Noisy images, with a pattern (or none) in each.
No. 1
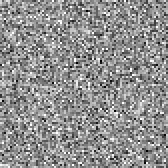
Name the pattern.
only noise
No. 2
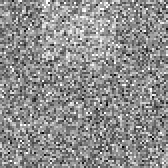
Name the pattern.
one block
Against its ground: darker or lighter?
lighter
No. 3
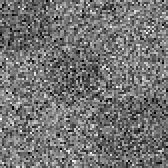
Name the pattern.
blocks along the diagonal
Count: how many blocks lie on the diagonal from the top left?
3
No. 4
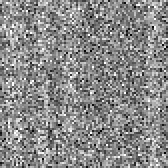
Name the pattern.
bands of columns
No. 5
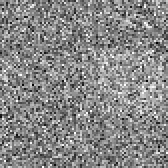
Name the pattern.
one block
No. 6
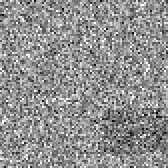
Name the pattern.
one block
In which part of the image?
bottom right
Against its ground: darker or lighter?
darker
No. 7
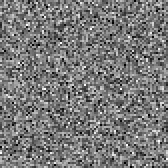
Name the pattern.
only noise
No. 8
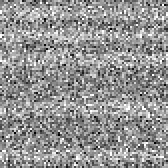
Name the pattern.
bands of rows
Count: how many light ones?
5
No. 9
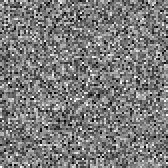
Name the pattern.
only noise
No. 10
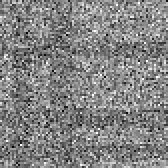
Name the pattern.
bands of rows crossing bands of columns
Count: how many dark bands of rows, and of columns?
3 and 2
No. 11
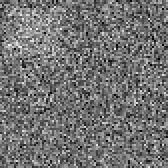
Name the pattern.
one block
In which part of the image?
top left
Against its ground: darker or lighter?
lighter
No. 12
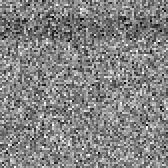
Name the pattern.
one band of rows
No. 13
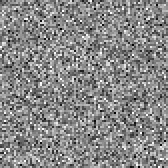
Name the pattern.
only noise
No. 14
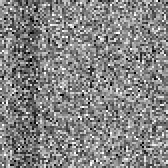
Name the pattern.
one band of columns
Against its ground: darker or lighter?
darker
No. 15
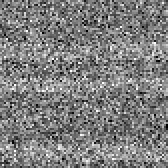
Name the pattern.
bands of rows
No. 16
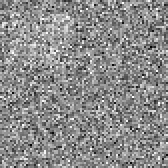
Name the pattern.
one block
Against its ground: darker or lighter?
lighter
